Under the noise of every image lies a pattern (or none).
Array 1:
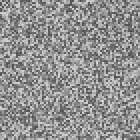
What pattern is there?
only noise
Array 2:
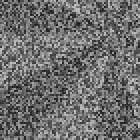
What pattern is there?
spokes from one point
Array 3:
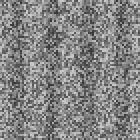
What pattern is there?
vertical stripes
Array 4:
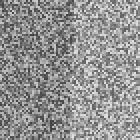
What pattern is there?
a sharp edge
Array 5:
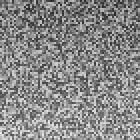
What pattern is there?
a smooth slope
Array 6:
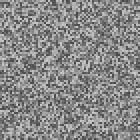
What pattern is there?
only noise
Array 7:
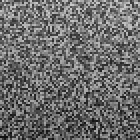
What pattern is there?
a smooth slope
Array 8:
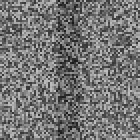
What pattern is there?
one vertical stripe
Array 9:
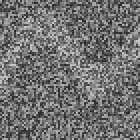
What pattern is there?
a wavy band
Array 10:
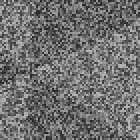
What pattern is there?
spokes from one point
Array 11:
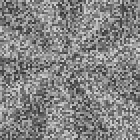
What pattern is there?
spokes from one point
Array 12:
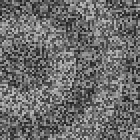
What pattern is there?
rings round one point
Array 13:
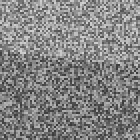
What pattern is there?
a sharp edge
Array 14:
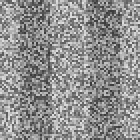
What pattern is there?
vertical stripes
